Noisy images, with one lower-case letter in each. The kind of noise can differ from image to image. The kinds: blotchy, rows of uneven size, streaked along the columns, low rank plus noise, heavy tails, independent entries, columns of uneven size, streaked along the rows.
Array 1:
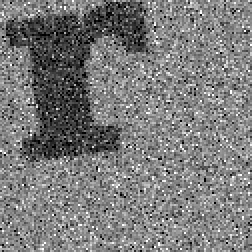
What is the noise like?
heavy tails
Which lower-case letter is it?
r
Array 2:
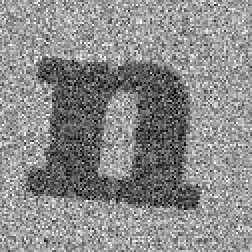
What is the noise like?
low rank plus noise
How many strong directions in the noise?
five to eight
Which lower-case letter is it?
n
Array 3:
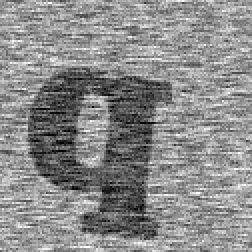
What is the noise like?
streaked along the rows
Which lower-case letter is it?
q
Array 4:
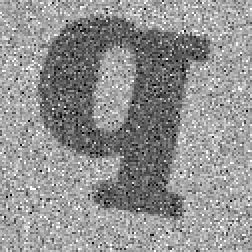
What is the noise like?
heavy tails
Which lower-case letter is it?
q
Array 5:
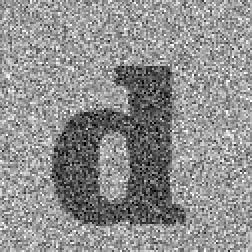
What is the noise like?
independent entries
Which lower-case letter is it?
d
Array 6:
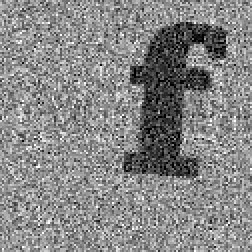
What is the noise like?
low rank plus noise
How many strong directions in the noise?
five to eight
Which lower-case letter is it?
f
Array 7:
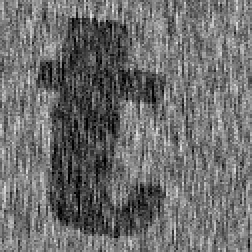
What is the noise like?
streaked along the columns
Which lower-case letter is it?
t
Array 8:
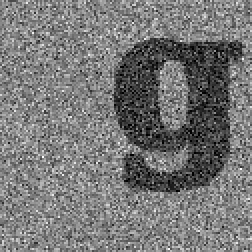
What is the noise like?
independent entries
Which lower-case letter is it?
g
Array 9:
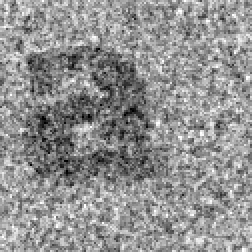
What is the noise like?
blotchy
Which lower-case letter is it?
a
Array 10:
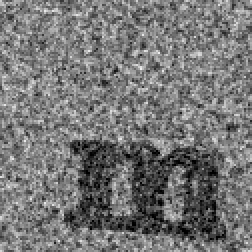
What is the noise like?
blotchy
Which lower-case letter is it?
m
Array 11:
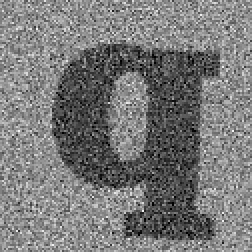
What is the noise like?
low rank plus noise
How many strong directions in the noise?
five to eight
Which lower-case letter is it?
q
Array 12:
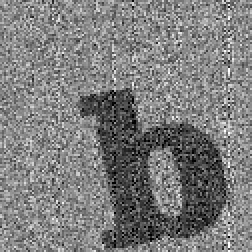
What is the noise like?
columns of uneven size
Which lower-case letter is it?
b
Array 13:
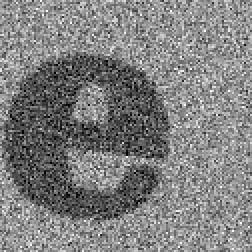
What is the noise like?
independent entries
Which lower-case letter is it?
e
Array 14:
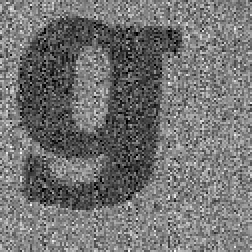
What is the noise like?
columns of uneven size
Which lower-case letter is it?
g
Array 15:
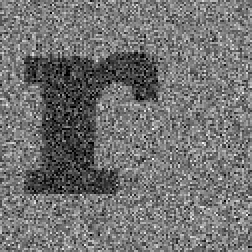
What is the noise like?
low rank plus noise
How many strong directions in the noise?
five to eight
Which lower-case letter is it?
r
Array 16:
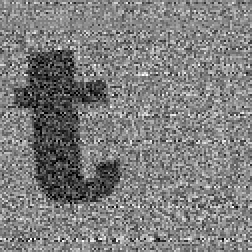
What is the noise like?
rows of uneven size
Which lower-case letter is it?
t
